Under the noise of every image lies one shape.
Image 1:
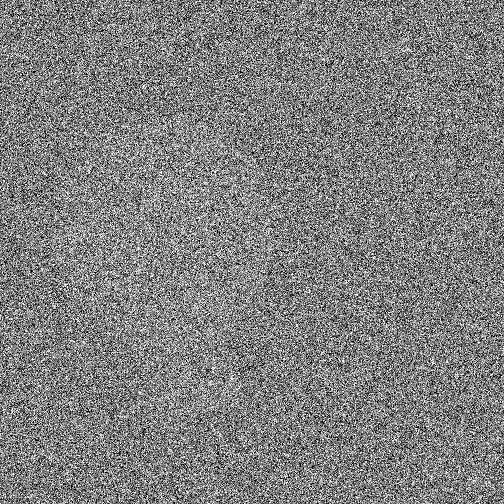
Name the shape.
light bulb
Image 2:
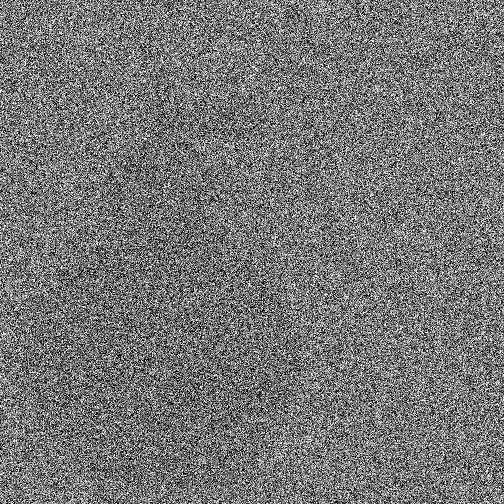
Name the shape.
pear
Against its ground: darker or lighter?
darker
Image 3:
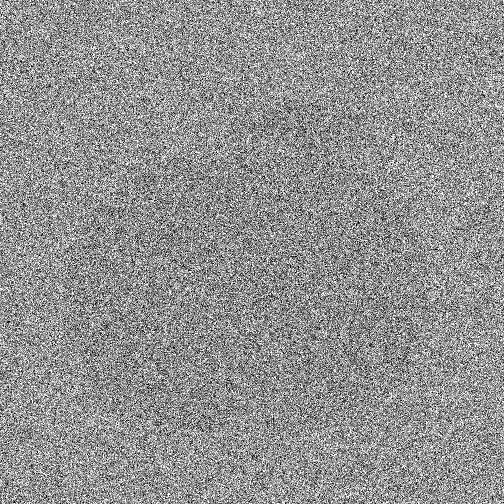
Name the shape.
apple
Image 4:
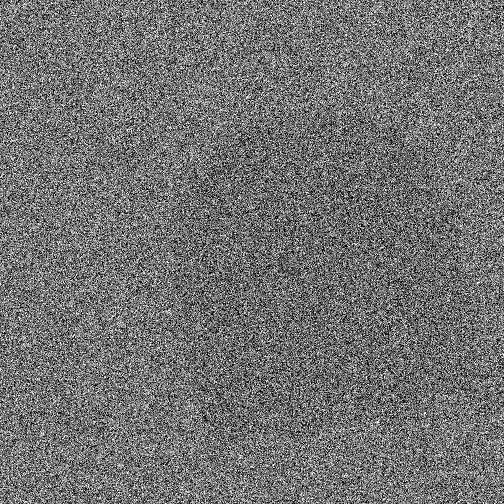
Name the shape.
ghost
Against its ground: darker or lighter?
darker
